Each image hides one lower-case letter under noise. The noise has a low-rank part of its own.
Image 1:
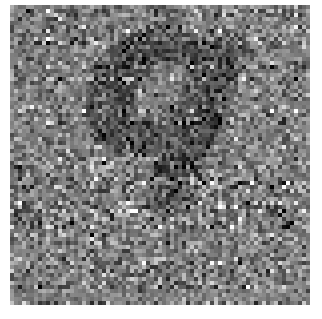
q
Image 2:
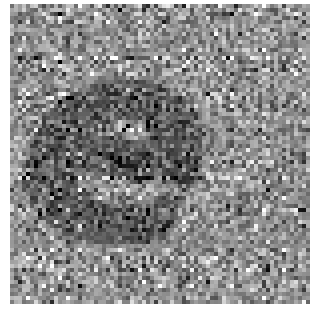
e
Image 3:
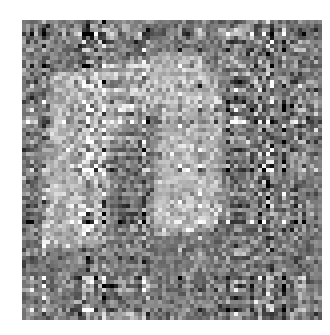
n
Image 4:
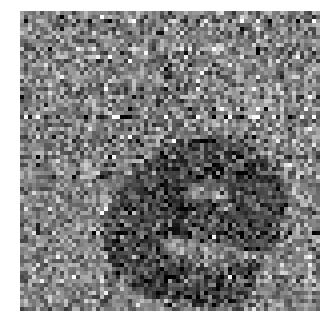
e
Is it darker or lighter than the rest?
darker
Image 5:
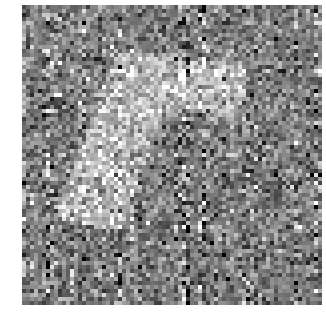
r
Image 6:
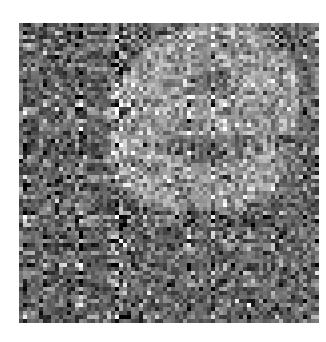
e
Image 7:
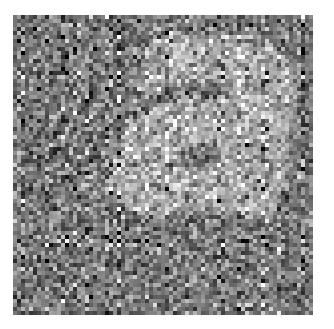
a
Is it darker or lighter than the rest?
lighter
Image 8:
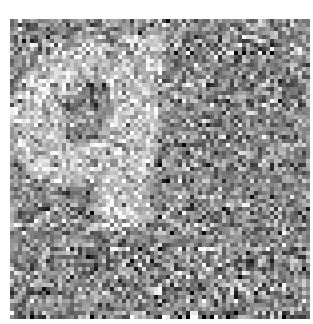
q
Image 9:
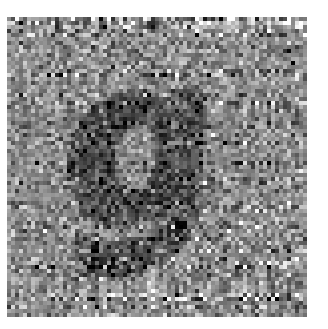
g
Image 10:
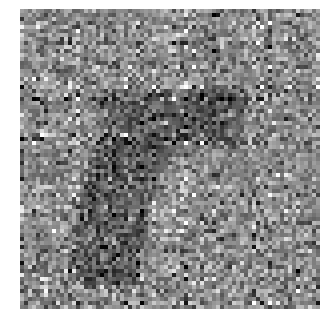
r
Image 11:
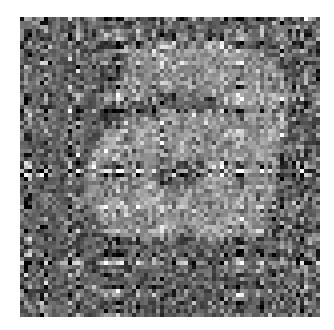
a
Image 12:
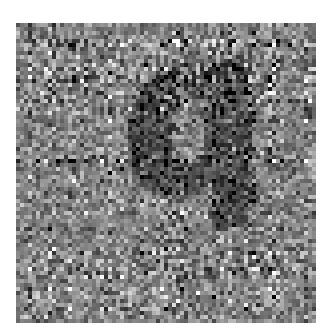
q
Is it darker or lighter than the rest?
darker
